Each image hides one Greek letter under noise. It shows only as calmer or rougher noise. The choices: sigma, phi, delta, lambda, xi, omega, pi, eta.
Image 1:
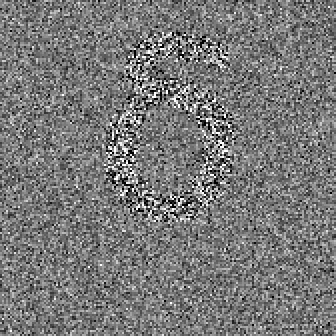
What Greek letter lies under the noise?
delta
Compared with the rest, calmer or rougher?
rougher
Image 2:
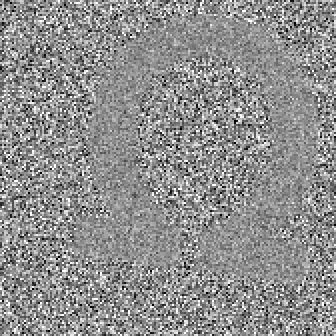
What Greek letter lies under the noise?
omega
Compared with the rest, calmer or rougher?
calmer
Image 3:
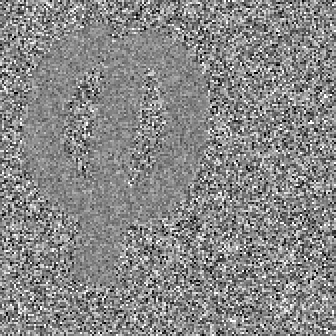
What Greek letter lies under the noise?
phi
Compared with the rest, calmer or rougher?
calmer
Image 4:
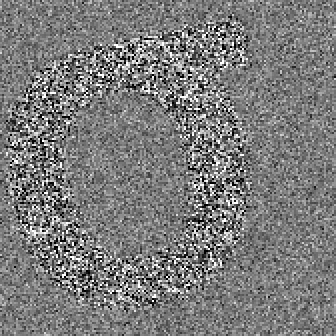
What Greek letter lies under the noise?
sigma
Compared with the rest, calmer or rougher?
rougher
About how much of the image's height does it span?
nearly all
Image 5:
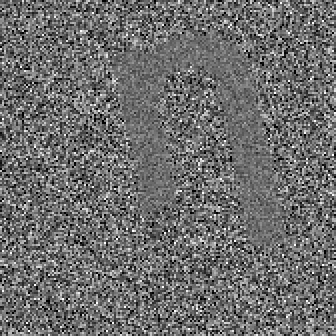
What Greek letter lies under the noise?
eta
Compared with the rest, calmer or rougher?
calmer
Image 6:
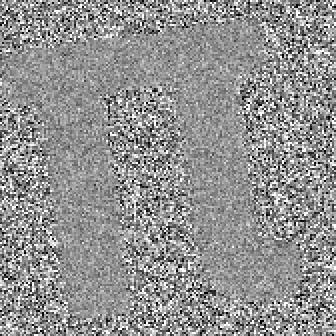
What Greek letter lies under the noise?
pi
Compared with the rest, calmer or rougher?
calmer
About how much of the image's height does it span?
nearly all
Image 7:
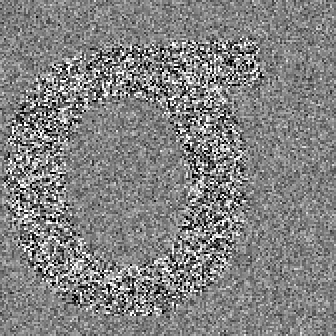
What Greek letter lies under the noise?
sigma
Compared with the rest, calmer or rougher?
rougher
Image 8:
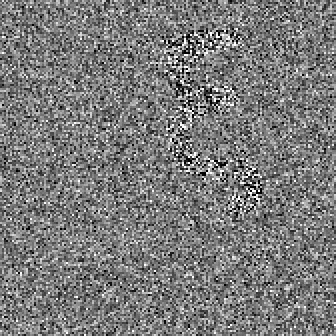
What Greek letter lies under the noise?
xi
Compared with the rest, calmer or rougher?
rougher
